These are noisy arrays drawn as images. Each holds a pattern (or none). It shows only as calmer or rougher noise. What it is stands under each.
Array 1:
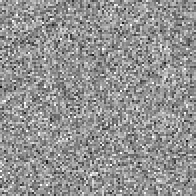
only noise
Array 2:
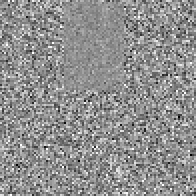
one block
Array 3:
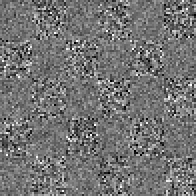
a checkerboard
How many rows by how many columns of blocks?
5 by 6
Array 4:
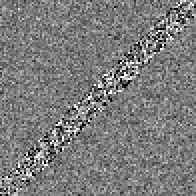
a diagonal band
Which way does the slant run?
bottom left to top right
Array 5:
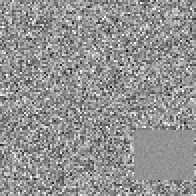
one block
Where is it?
bottom right
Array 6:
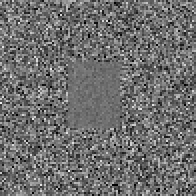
one block
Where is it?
centre
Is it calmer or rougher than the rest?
calmer
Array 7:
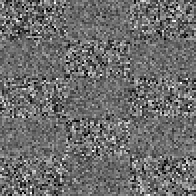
a checkerboard
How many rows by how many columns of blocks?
5 by 3
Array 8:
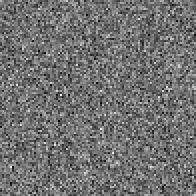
only noise
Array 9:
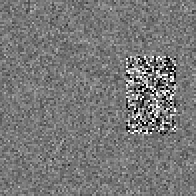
one block
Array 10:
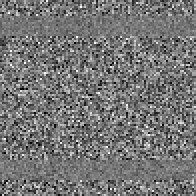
bands of rows
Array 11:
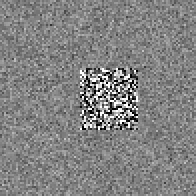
one block
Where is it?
centre
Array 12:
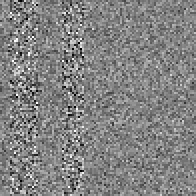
bands of columns
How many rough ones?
2
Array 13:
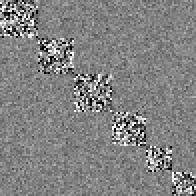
blocks along the diagonal
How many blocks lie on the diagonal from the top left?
6
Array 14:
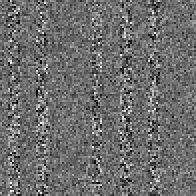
bands of columns
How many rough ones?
5
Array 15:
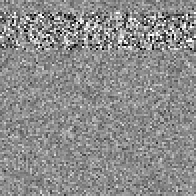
one band of rows
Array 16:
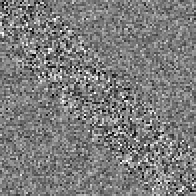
a diagonal band
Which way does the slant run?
top left to bottom right
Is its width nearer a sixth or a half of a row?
a half
